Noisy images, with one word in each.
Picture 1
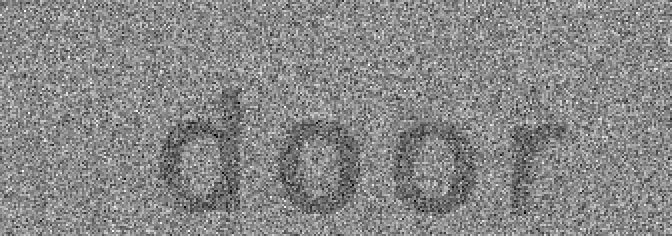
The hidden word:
door
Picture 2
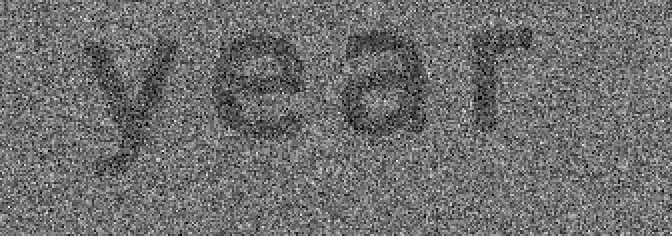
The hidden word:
year
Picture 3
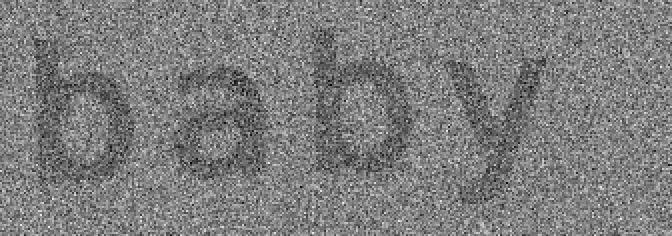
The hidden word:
baby
